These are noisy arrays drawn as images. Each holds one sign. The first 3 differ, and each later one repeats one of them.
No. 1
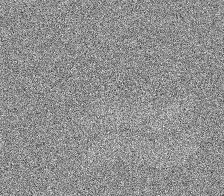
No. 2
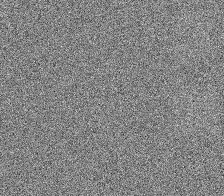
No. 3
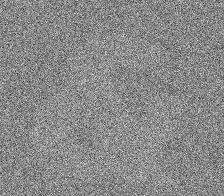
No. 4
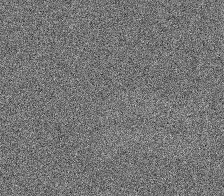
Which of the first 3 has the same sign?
1
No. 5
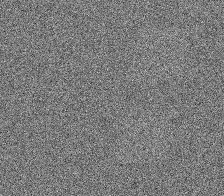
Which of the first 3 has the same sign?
2
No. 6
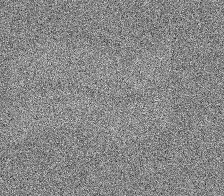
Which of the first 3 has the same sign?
1
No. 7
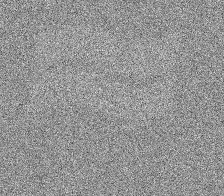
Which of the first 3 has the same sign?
1
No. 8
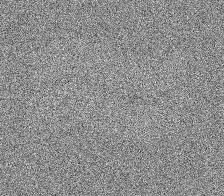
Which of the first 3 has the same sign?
1
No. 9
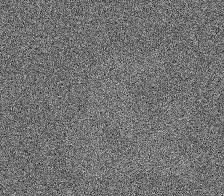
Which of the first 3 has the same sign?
3
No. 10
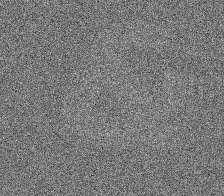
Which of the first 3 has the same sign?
3
